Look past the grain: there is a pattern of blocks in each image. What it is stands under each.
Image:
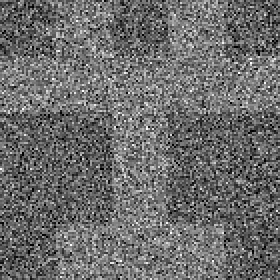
left and right mirror each other
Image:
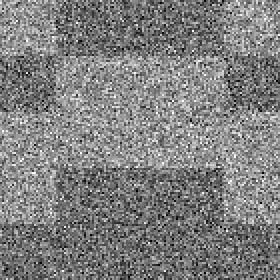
left and right mirror each other
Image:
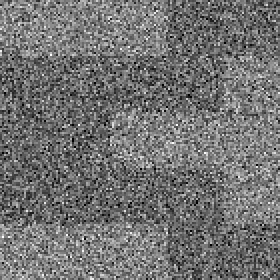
top and bottom mirror each other
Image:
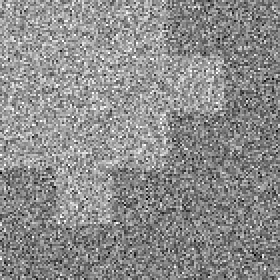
mirrored about the diagonal from the top left
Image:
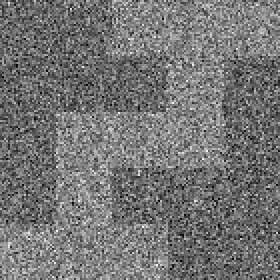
the same after a half turn
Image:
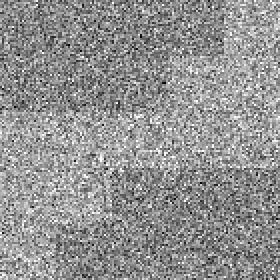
the same after a half turn
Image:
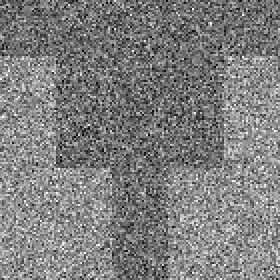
left and right mirror each other
